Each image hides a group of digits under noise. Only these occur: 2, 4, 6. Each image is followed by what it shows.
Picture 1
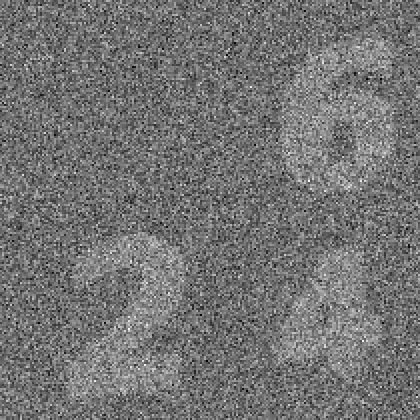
top right: 6; bottom left: 2; bottom right: 4
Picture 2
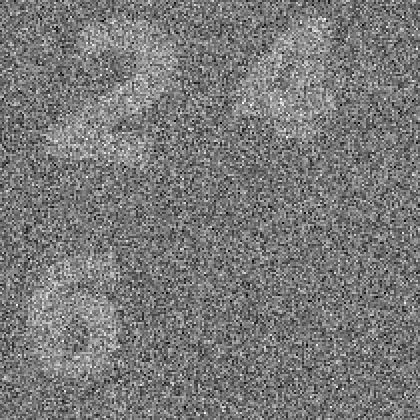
top left: 2; top right: 4; bottom left: 6
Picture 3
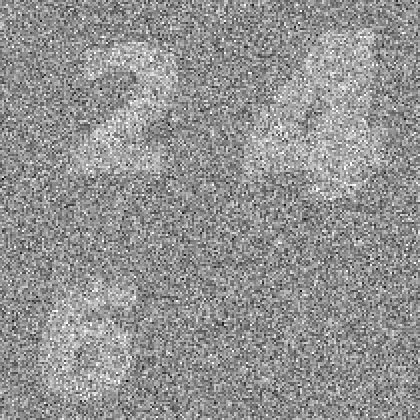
top left: 2; top right: 4; bottom left: 6
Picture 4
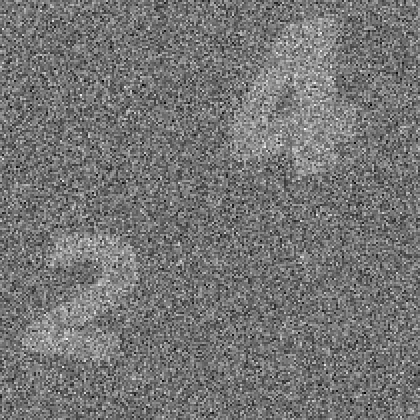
top right: 4; bottom left: 2
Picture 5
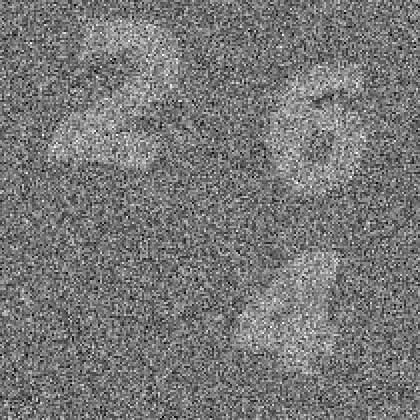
top left: 2; top right: 6; bottom right: 4
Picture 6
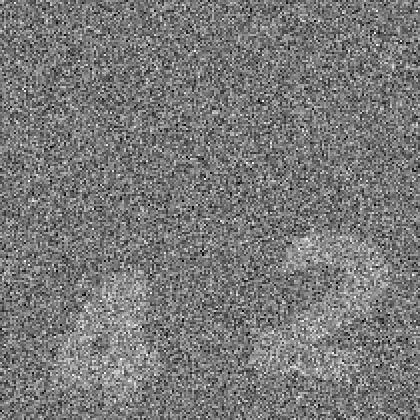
bottom left: 4; bottom right: 2
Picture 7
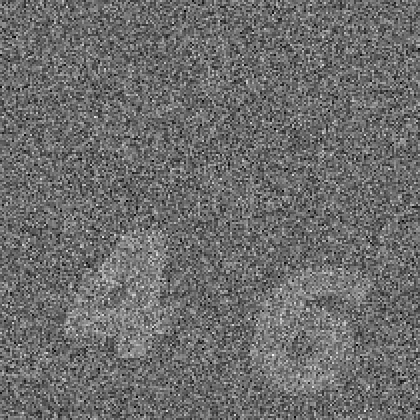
bottom left: 4; bottom right: 6
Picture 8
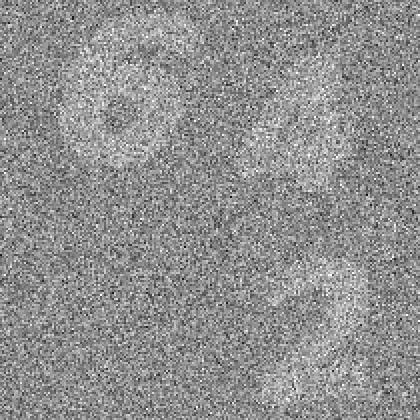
top left: 6; top right: 4; bottom right: 2
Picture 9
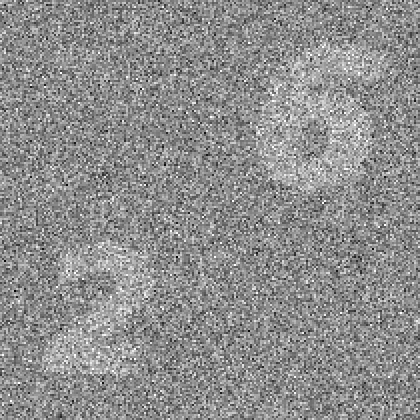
top right: 6; bottom left: 2
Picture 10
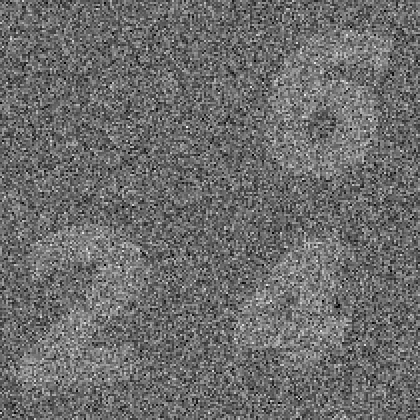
top right: 6; bottom left: 2; bottom right: 4
